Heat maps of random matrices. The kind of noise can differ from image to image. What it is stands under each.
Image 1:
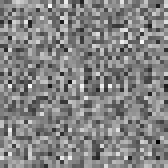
low rank plus noise
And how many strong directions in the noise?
three or four
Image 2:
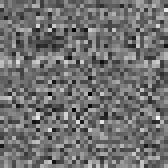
low rank plus noise
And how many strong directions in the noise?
three or four
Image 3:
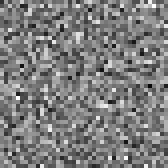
independent entries
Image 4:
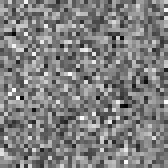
independent entries
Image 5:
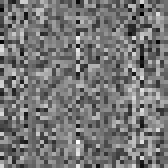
columns of uneven size
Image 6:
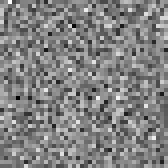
independent entries
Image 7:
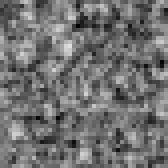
blotchy
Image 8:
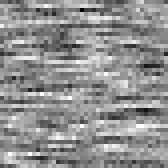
streaked along the rows
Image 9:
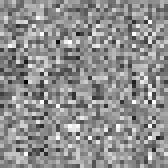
low rank plus noise
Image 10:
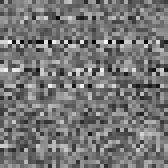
rows of uneven size
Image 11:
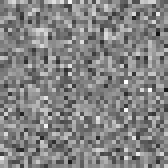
low rank plus noise
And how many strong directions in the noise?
five to eight
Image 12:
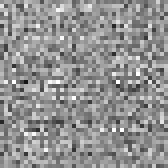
low rank plus noise
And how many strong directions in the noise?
three or four
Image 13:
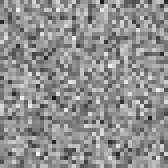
independent entries
